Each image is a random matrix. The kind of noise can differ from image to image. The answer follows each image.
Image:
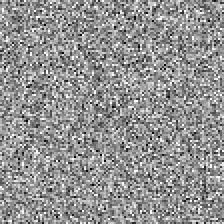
independent entries
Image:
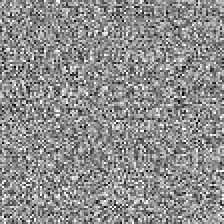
low rank plus noise
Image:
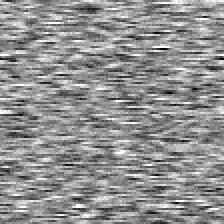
streaked along the rows
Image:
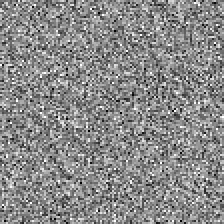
independent entries
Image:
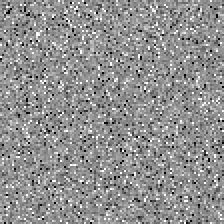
heavy tails
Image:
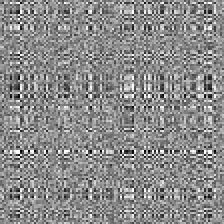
low rank plus noise
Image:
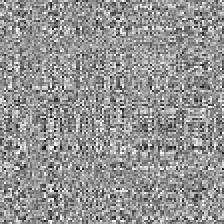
low rank plus noise
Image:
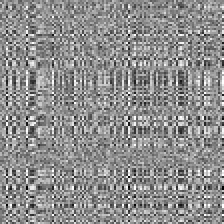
low rank plus noise
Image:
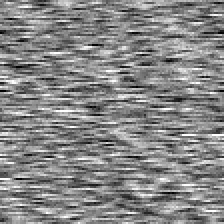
streaked along the rows
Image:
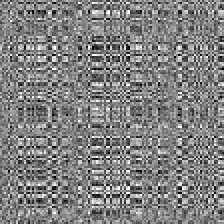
low rank plus noise
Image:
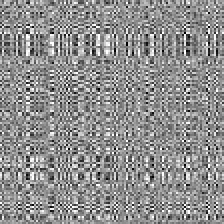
low rank plus noise
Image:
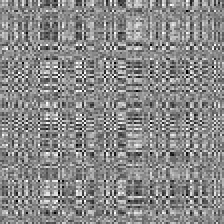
low rank plus noise
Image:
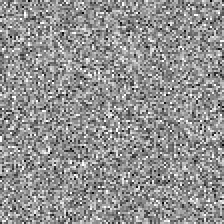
independent entries
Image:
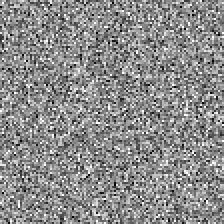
independent entries
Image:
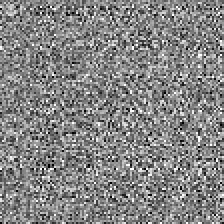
low rank plus noise
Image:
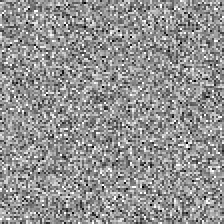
independent entries
